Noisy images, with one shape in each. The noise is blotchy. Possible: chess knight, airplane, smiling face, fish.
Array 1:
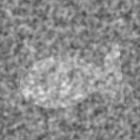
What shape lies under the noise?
fish
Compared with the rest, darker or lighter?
lighter
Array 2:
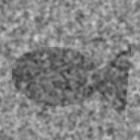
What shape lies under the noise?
fish
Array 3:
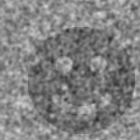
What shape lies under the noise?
smiling face
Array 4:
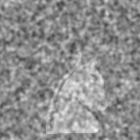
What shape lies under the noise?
chess knight
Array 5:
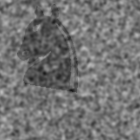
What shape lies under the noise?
chess knight
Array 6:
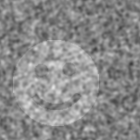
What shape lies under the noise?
smiling face
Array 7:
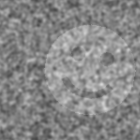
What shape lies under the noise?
smiling face
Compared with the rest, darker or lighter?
lighter
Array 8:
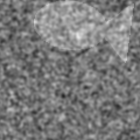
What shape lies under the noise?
fish
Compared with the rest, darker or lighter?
lighter
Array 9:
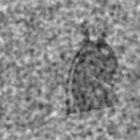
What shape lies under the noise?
chess knight
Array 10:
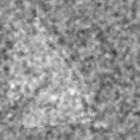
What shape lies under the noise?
chess knight
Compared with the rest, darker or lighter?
lighter
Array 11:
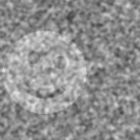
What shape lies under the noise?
smiling face
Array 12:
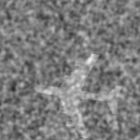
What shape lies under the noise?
airplane
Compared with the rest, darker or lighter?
lighter
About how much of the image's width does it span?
two thirds
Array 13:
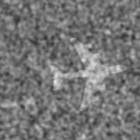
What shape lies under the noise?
airplane
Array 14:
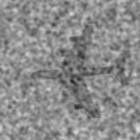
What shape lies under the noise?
airplane
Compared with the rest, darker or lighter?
darker
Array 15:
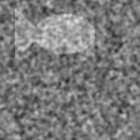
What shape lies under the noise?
fish
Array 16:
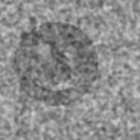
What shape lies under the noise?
smiling face
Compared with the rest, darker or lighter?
darker
